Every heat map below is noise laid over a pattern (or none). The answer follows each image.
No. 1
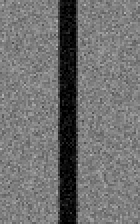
one band of columns
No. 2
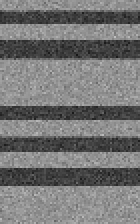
bands of rows
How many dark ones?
5
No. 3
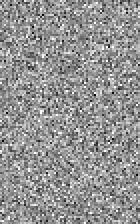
only noise
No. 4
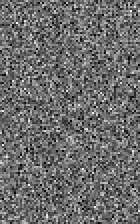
only noise
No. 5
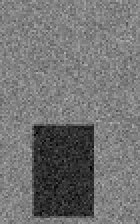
one block
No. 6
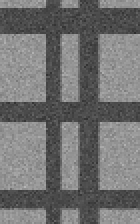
bands of rows crossing bands of columns
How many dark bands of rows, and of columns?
3 and 2
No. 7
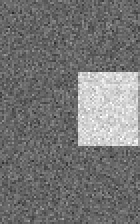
one block
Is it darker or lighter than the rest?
lighter
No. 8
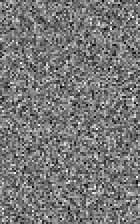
only noise
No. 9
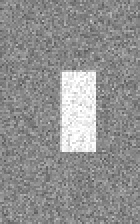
one block
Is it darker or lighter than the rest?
lighter
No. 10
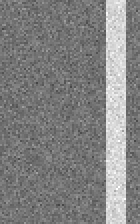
one band of columns
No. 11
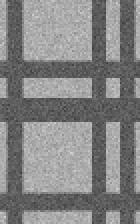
bands of rows crossing bands of columns
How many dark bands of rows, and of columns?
3 and 3
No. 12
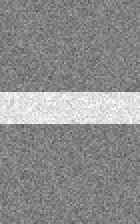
one band of rows
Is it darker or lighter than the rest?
lighter
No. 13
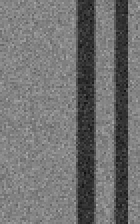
bands of columns
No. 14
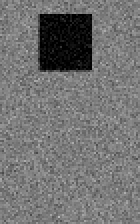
one block
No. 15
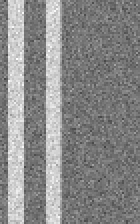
bands of columns
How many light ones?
2
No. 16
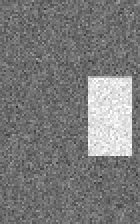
one block
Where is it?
middle right
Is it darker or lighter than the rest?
lighter
